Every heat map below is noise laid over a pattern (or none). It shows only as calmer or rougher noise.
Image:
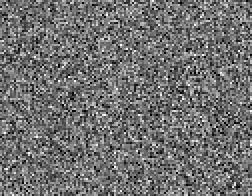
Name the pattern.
only noise
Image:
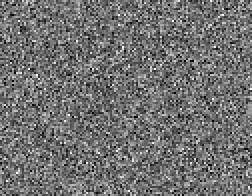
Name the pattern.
only noise
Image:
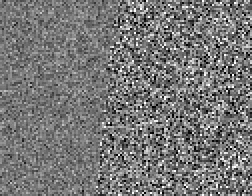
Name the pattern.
a sharp edge
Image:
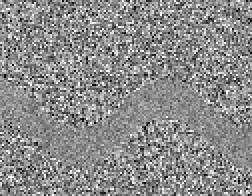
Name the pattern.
a wavy band
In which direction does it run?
left to right
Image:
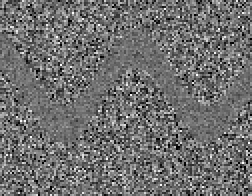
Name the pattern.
a wavy band
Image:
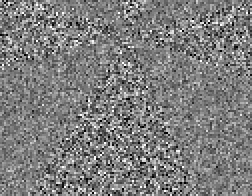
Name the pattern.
spokes from one point
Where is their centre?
top middle
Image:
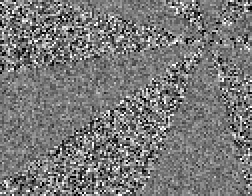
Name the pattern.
spokes from one point
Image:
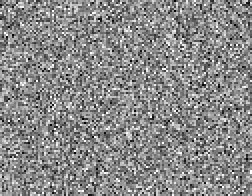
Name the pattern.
only noise
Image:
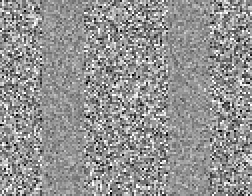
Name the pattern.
vertical stripes
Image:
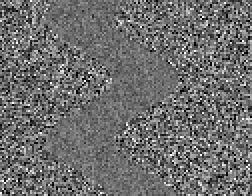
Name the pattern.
a wavy band
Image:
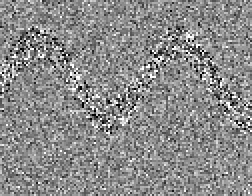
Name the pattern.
a wavy band
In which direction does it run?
left to right
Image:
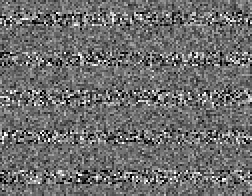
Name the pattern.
horizontal stripes
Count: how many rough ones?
5
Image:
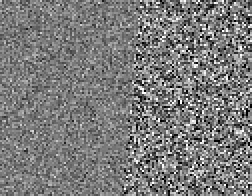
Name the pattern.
a sharp edge
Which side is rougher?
right
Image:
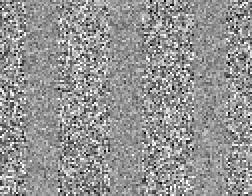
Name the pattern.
vertical stripes
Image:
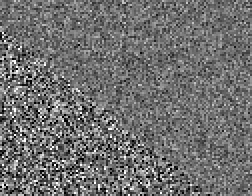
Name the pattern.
a sharp edge
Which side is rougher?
bottom left
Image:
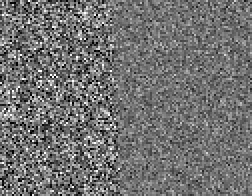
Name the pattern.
a sharp edge
